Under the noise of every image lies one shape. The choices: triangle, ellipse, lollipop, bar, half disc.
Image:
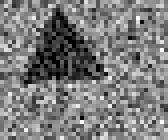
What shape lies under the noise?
triangle
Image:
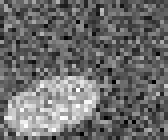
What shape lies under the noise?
ellipse
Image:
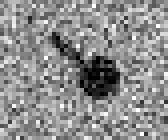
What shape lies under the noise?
lollipop
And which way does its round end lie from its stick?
down and right
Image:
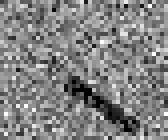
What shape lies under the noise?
bar
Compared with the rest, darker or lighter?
darker
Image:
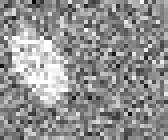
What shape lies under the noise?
ellipse
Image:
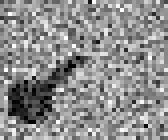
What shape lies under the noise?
lollipop
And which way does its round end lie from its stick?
down and left
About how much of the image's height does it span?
half
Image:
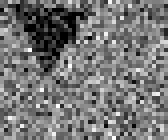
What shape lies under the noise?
triangle
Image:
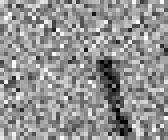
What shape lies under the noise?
bar
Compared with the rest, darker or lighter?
darker
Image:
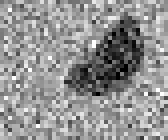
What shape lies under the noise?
half disc
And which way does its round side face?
down and right
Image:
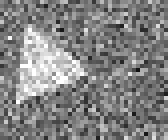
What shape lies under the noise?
triangle
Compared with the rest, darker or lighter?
lighter
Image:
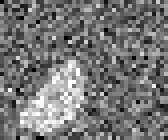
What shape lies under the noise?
half disc
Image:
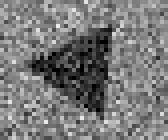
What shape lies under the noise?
triangle
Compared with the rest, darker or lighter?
darker
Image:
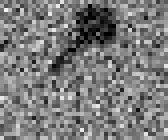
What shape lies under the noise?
lollipop
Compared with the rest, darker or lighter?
darker
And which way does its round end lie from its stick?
up and right
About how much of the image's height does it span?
half
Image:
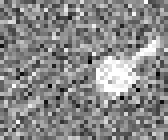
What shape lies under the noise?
lollipop
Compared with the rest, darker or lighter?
lighter
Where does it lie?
middle right
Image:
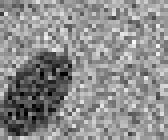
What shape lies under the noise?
ellipse
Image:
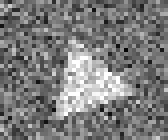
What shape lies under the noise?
triangle
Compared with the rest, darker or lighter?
lighter
